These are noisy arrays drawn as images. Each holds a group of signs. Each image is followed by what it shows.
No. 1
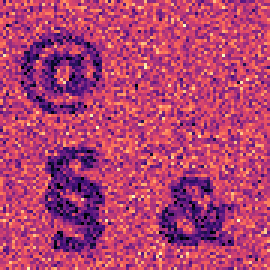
top left: at sign; bottom left: section sign; bottom right: ampersand
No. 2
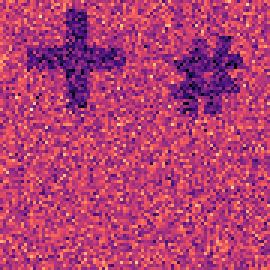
top left: plus sign; top right: hash sign
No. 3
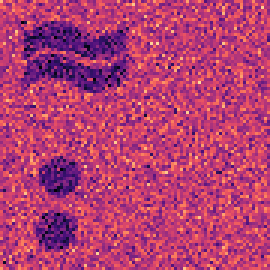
top left: approximately sign; bottom left: colon
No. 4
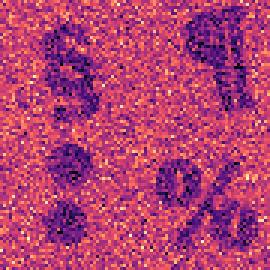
top left: section sign; top right: pilcrow; bottom left: colon; bottom right: percent sign
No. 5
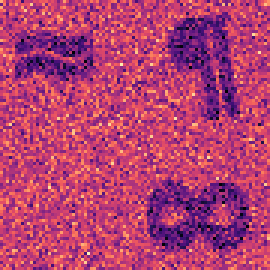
top left: approximately sign; top right: pilcrow; bottom right: infinity sign
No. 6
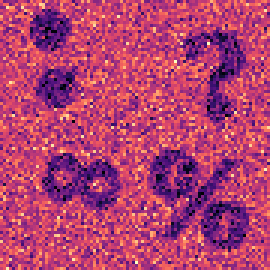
top left: colon; top right: question mark; bottom left: infinity sign; bottom right: percent sign
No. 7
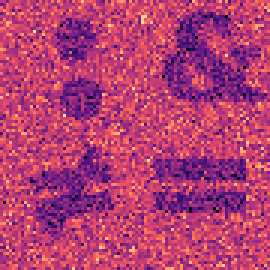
top left: colon; top right: ampersand; bottom left: not-equal sign; bottom right: equals sign
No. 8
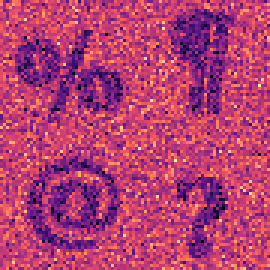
top left: percent sign; top right: pilcrow; bottom left: at sign; bottom right: question mark
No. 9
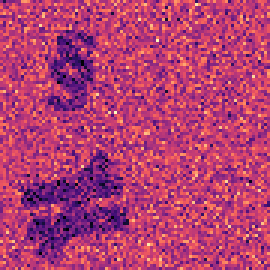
top left: section sign; bottom left: not-equal sign
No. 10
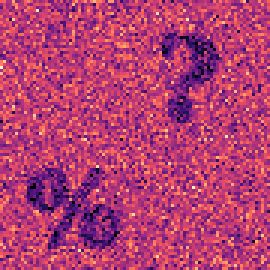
top right: question mark; bottom left: percent sign
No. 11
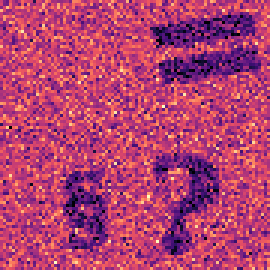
top right: equals sign; bottom left: section sign; bottom right: question mark
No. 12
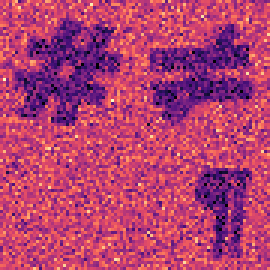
top left: hash sign; top right: not-equal sign; bottom right: pilcrow
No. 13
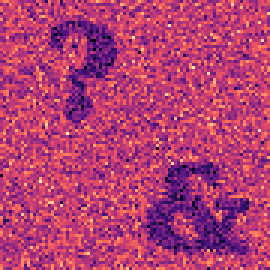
top left: question mark; bottom right: ampersand
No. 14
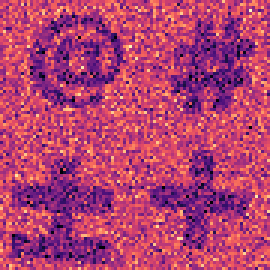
top left: at sign; top right: hash sign; bottom left: plus-minus sign; bottom right: plus sign
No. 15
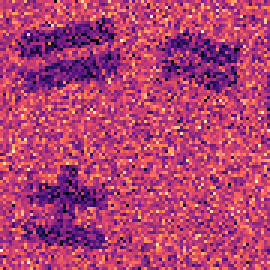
top left: equals sign; top right: approximately sign; bottom left: plus-minus sign
